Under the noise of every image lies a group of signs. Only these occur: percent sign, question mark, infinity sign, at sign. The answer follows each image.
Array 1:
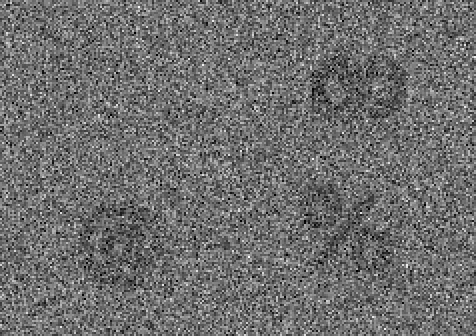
top right: dark infinity sign; bottom left: dark at sign; bottom right: dark percent sign
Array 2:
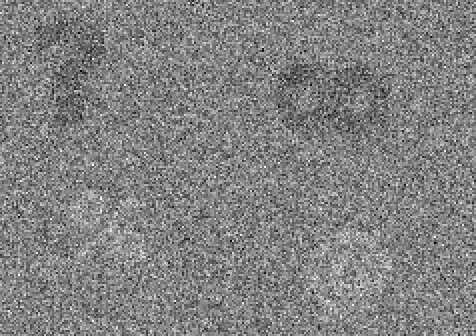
top left: dark question mark; top right: dark infinity sign; bottom left: light percent sign; bottom right: light at sign
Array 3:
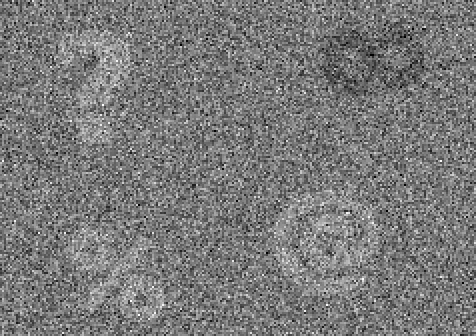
top left: light question mark; top right: dark infinity sign; bottom left: light percent sign; bottom right: light at sign
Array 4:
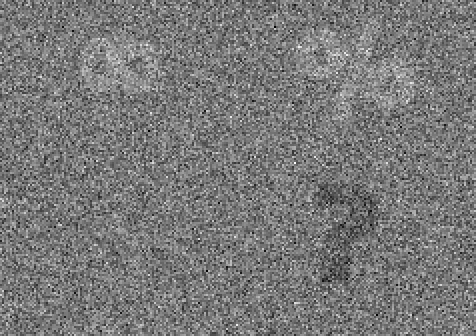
top left: light infinity sign; top right: light percent sign; bottom right: dark question mark
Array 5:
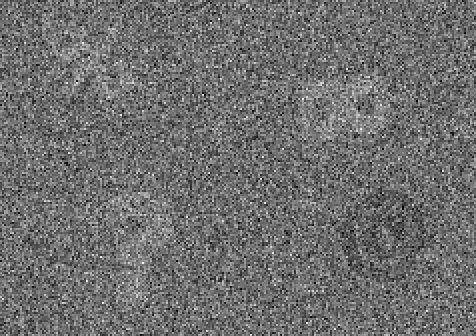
top left: light percent sign; top right: light infinity sign; bottom left: light question mark; bottom right: dark at sign
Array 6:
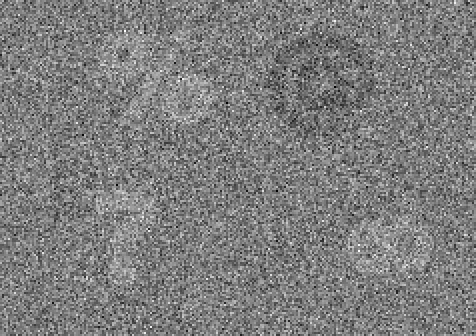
top left: light percent sign; top right: dark at sign; bottom left: light question mark; bottom right: light infinity sign
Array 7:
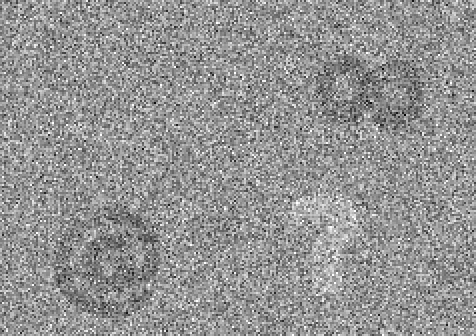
top right: dark infinity sign; bottom left: dark at sign; bottom right: light question mark
